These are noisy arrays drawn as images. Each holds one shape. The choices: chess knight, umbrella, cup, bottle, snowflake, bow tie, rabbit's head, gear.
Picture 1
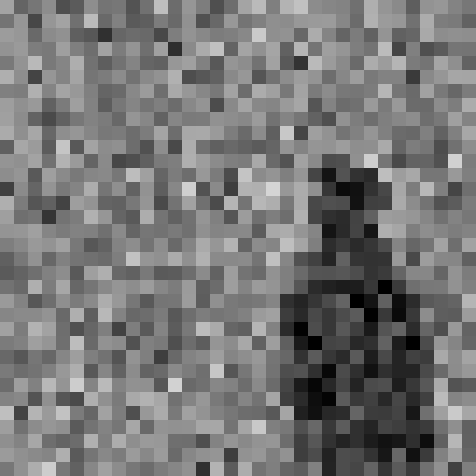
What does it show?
dark bottle
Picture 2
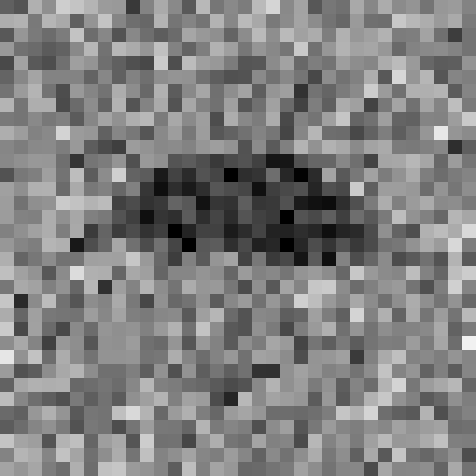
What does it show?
dark umbrella
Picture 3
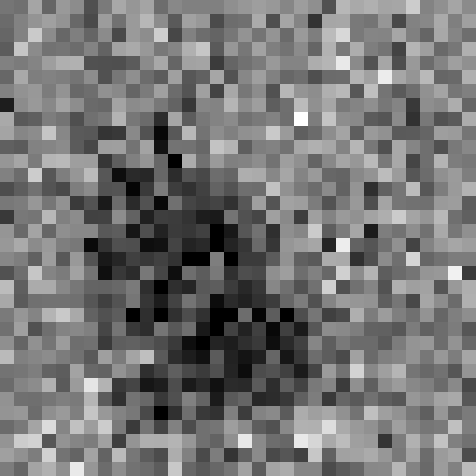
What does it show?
dark chess knight
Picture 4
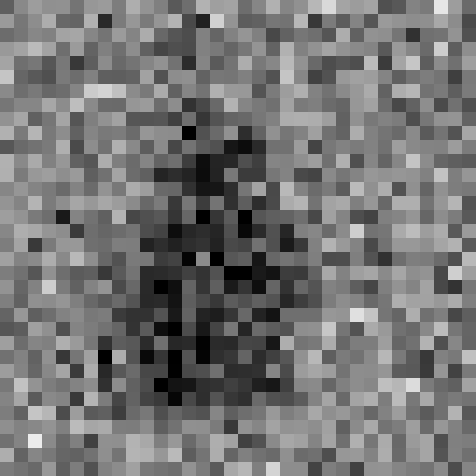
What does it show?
dark chess knight
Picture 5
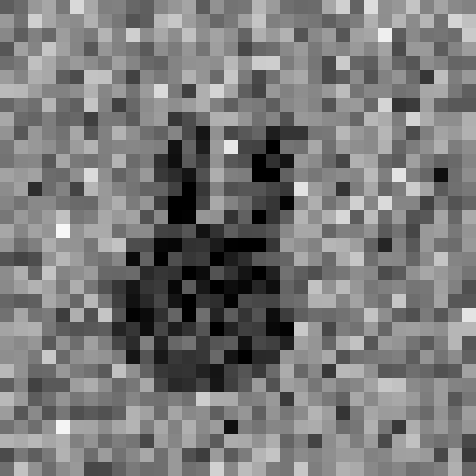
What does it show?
dark rabbit's head
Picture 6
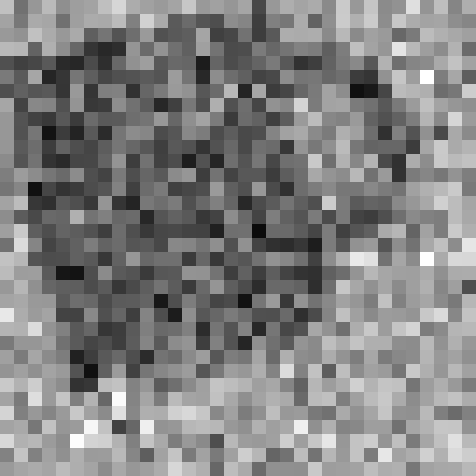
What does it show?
dark cup
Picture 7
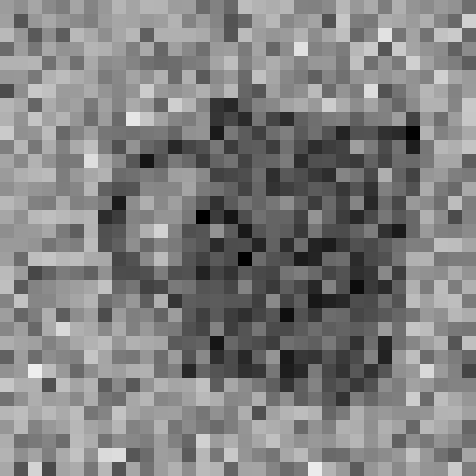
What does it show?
dark cup
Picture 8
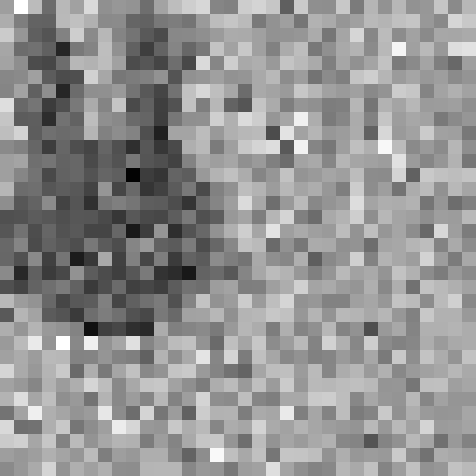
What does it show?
dark rabbit's head
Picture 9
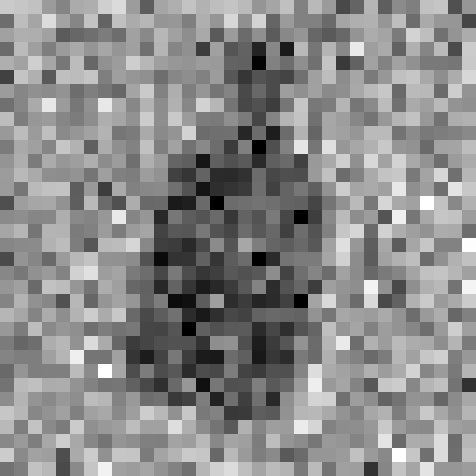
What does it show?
dark bottle
